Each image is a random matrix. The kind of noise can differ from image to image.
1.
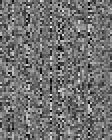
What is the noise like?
columns of uneven size
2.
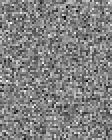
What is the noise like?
independent entries
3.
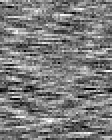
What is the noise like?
streaked along the rows
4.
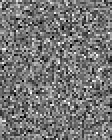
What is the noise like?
independent entries
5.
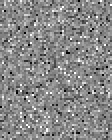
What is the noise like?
heavy tails
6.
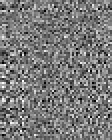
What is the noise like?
low rank plus noise
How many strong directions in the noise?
two
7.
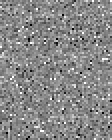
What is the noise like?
heavy tails
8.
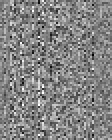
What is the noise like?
columns of uneven size
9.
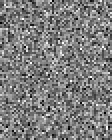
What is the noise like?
independent entries
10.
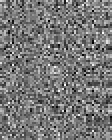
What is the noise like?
low rank plus noise
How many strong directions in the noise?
two
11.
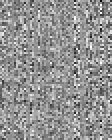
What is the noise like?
columns of uneven size
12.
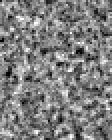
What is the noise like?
blotchy
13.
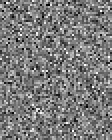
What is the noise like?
independent entries
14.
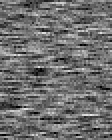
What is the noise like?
streaked along the rows
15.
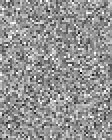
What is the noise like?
independent entries
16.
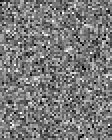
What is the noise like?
independent entries
